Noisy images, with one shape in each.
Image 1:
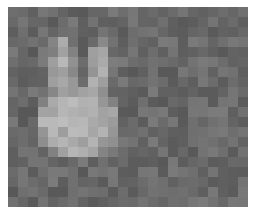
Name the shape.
rabbit's head
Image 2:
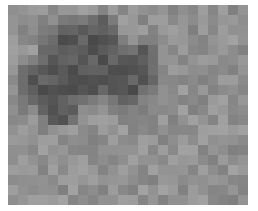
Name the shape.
car
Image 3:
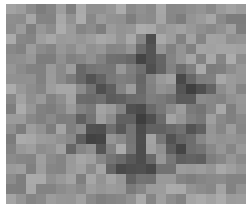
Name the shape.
snowflake
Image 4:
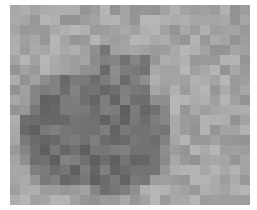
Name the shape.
apple
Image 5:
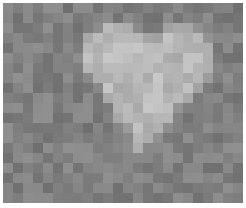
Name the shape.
heart
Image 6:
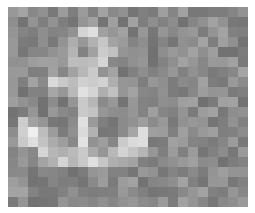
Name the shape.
anchor
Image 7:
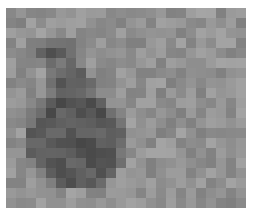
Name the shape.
pear
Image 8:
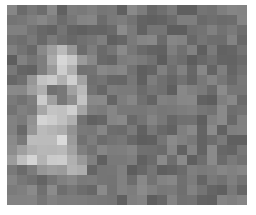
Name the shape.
chess bishop
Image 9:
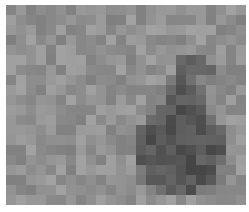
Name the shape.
pear
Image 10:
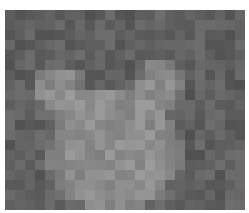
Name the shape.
bear's head
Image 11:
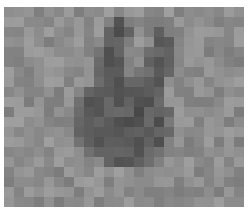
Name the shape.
rabbit's head
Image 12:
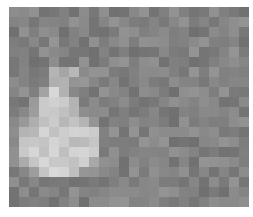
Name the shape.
pear
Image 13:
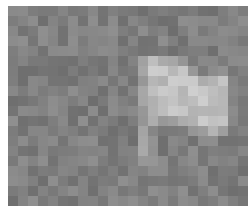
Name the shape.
flag
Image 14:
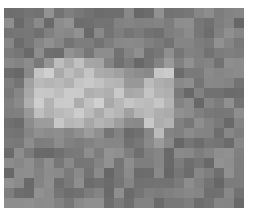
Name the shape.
fish
